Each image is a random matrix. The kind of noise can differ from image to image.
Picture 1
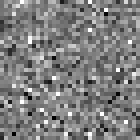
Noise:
heavy tails
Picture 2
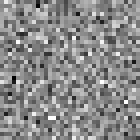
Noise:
independent entries
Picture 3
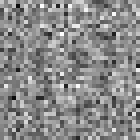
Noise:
low rank plus noise
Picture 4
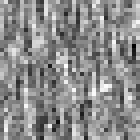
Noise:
streaked along the columns
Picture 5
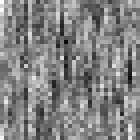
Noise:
streaked along the columns
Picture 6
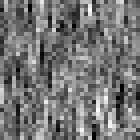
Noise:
streaked along the columns
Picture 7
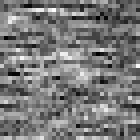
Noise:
streaked along the rows
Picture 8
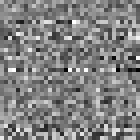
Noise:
rows of uneven size
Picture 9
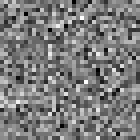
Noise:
independent entries
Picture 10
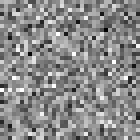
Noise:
independent entries
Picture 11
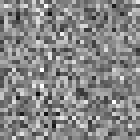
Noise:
low rank plus noise
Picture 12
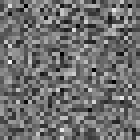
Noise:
low rank plus noise
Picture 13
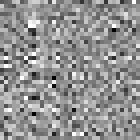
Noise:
low rank plus noise
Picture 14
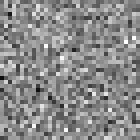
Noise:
independent entries
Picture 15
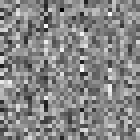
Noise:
columns of uneven size
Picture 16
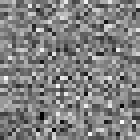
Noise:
low rank plus noise
